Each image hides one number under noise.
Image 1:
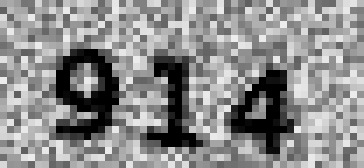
914
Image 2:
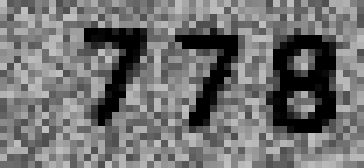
778
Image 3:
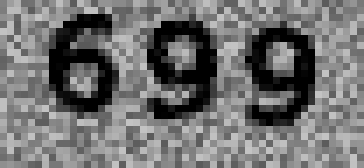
699
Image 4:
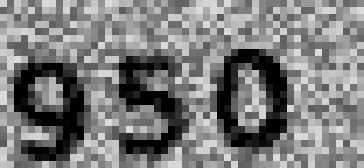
950
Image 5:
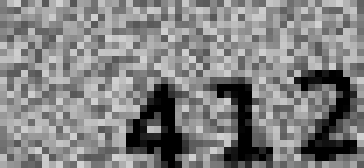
412
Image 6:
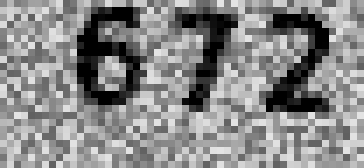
672
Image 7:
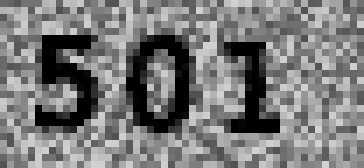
501
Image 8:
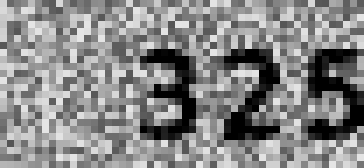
325
